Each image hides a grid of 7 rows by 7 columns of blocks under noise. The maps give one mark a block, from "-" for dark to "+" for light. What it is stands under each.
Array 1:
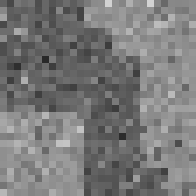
- - - + + + +
- - - - + + +
- - - - - + +
- - - - - + +
+ + + - - + +
+ + + - - + +
+ + + - - - +
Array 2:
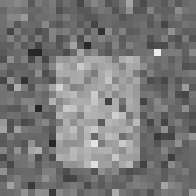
- - - - - - -
- - - - - - -
- - + + + - -
- - + + + - -
- - + + + - -
- - + + + - -
- - - - - - -
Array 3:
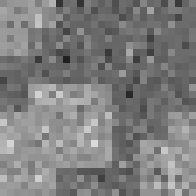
+ + - - - - -
+ - - - - - -
- - - - - - -
- + + + - - -
+ + + + - - +
+ + + + - + +
+ + - - - + +
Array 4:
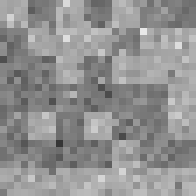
+ - + - + - -
- + + + - + +
- - + - + + +
- - - - - - +
- + - + - - +
- - - - + - -
+ + + + + + +
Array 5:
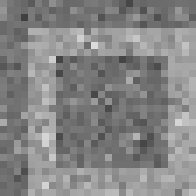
- - - - - - -
- + + + + + +
- + - - - - +
- + - - - - +
- + - - - - +
- + - - - - +
- + + + + + +
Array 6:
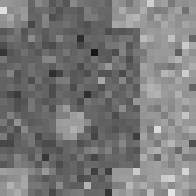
+ - - - + + +
- - - - - + +
- - - - - + +
- - - - - + +
- - + - - + +
- - - - - + +
+ - - - + + +
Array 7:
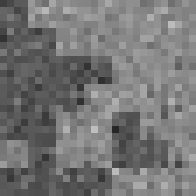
- + + + + + +
- - + + + + +
- - - - + + +
- - - + + + +
- - + + - + +
+ - + + - - +
- - - - + + +
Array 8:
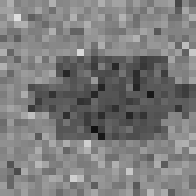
+ + + + + + +
+ + + + + + +
+ + - - - - +
+ - - - - - -
+ + - - - - +
+ + + + + + +
+ + + + + + +
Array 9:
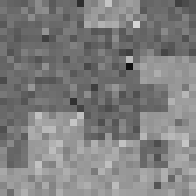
- - - + + - -
- - - - - - -
- - - - - + +
- - - - - - +
- + + - - + +
- + + + + - +
+ + + + + + +
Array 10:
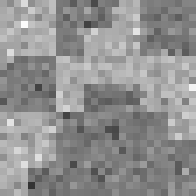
+ + - - + - -
+ + - + + - -
- - + + + + +
- - + - - + +
+ + - - - - +
+ + - - - - -
+ - - - - - -
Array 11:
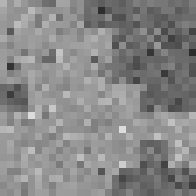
+ + + - - - -
+ + + + - - -
+ + + + - - -
- + + + + - -
+ + + + + + +
+ + + + + - +
+ + + + - - -
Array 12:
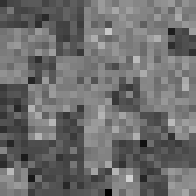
- - - + + + +
+ + - + + + -
+ - + + + + +
- + + + - + +
- + - + + - +
- - - + - - -
+ - - - + - +
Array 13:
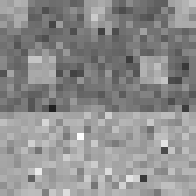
+ - - + - - +
- - - - - - -
- + - - - + -
- - - - - - -
+ + + + + + +
+ + + + + + +
+ + + + + + +
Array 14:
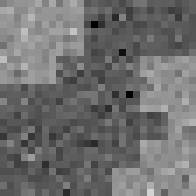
+ + + - - - -
+ + + - - - -
+ + - - - + +
- - - - - + +
- - - - - - +
- - - - - + +
- - - - + + +
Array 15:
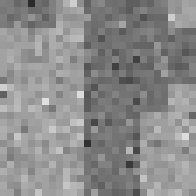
- - + - - - +
+ + + - - - -
+ + + - - - -
+ + + - - - +
+ + + - - + +
+ + + - - + +
+ + + - - + +
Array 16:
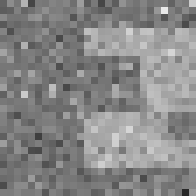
- - - - - - -
- - - + + + +
- - - - - + +
- - - - - + +
- - - + + + -
- - - + + + +
- - - - - - -
